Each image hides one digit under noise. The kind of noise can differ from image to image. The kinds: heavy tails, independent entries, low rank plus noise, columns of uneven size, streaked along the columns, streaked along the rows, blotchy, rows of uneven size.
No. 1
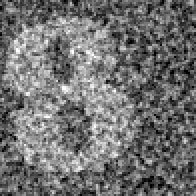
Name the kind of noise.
blotchy
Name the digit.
8
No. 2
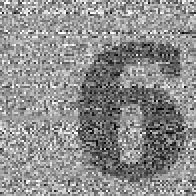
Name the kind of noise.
rows of uneven size
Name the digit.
6
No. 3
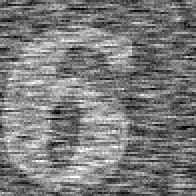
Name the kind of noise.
streaked along the rows
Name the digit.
6
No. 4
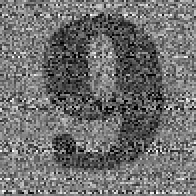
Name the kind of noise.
rows of uneven size
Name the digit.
9
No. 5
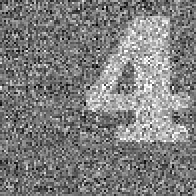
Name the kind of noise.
low rank plus noise
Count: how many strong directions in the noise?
five to eight
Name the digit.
4
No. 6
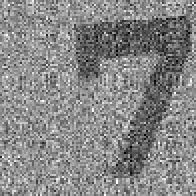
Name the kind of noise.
low rank plus noise
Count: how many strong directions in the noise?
two
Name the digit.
7
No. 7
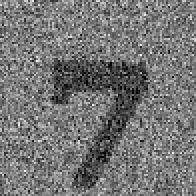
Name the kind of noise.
low rank plus noise
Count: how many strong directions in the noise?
five to eight
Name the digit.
7
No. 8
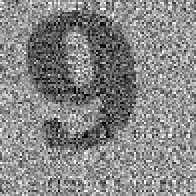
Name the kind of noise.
low rank plus noise
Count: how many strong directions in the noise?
one
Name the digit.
9
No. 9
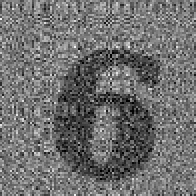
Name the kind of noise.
low rank plus noise
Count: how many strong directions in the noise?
one
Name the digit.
6
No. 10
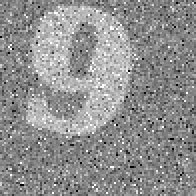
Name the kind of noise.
heavy tails
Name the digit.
9
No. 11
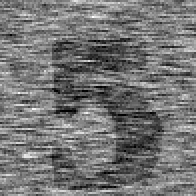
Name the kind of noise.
streaked along the rows
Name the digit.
5
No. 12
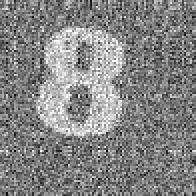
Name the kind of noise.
low rank plus noise
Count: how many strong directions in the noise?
one
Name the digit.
8
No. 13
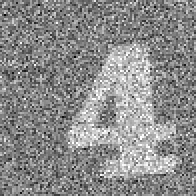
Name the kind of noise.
independent entries
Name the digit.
4
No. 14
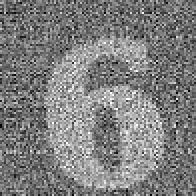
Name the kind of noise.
low rank plus noise
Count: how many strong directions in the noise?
two
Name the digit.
6
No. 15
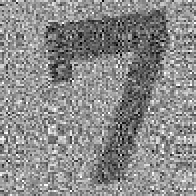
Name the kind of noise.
low rank plus noise
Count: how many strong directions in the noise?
one
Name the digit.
7
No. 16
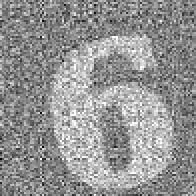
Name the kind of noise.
low rank plus noise
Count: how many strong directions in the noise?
two
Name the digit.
6
